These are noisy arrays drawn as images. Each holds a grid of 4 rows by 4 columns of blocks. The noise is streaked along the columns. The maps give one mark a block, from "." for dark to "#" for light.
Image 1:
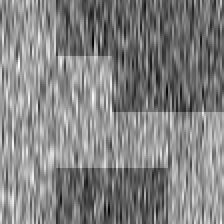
#...
##..
####
#..#
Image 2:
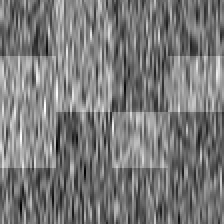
.#..
##.#
#.#.
....
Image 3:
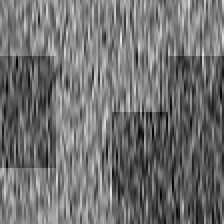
####
.##.
.#..
##..
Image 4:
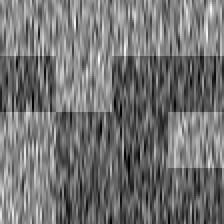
####
.#..
#..#
#...
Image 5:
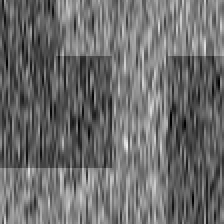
.###
..#.
..#.
###.
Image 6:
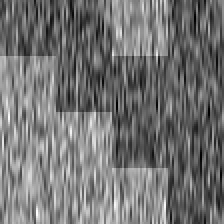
..#.
#...
##..
###.
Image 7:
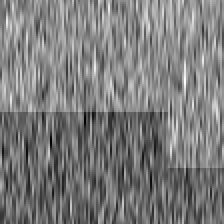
####
####
...#
....
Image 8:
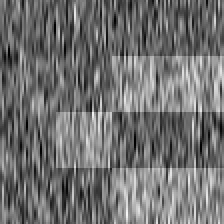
....
..##
.#..
..##
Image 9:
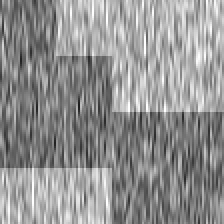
.###
..##
....
##..
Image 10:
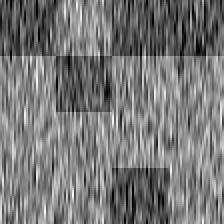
.#..
#.##
####
##.#
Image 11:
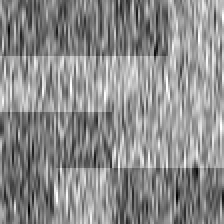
...#
####
..##
.#..
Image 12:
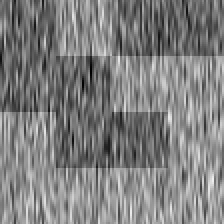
.#..
..##
#..#
####
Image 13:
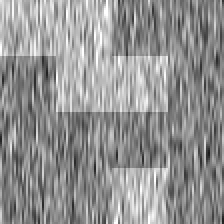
##..
.##.
....
..#.
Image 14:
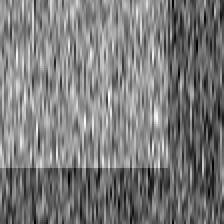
###.
###.
###.
....
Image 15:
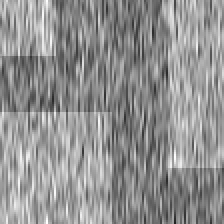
#..#
...#
##.#
##..
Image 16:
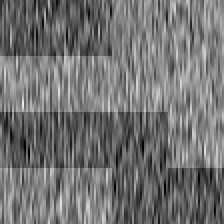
..##
####
...#
##..
